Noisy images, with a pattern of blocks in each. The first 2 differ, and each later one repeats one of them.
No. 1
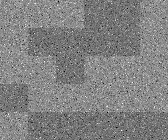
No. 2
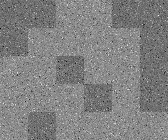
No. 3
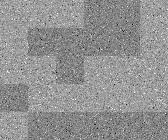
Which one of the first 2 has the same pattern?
1
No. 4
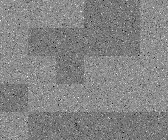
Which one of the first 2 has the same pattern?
1
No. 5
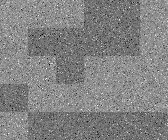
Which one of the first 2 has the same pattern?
1
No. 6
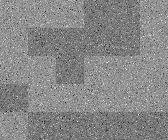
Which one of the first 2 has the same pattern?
1
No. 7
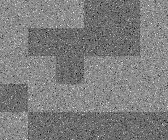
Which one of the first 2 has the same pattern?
1
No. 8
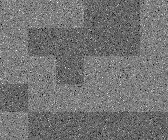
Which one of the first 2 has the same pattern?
1
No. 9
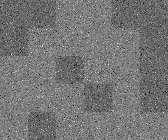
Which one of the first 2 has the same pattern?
2
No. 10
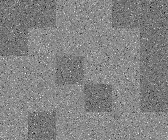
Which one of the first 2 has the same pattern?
2
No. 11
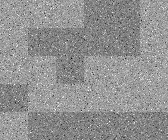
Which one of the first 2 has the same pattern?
1
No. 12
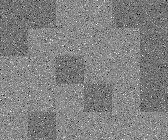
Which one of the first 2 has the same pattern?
2
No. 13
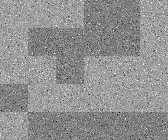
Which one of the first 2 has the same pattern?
1
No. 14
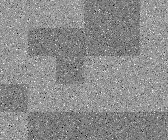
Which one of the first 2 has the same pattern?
1
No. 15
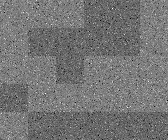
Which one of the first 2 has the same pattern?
1
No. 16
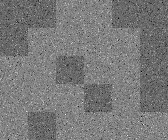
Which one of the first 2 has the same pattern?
2
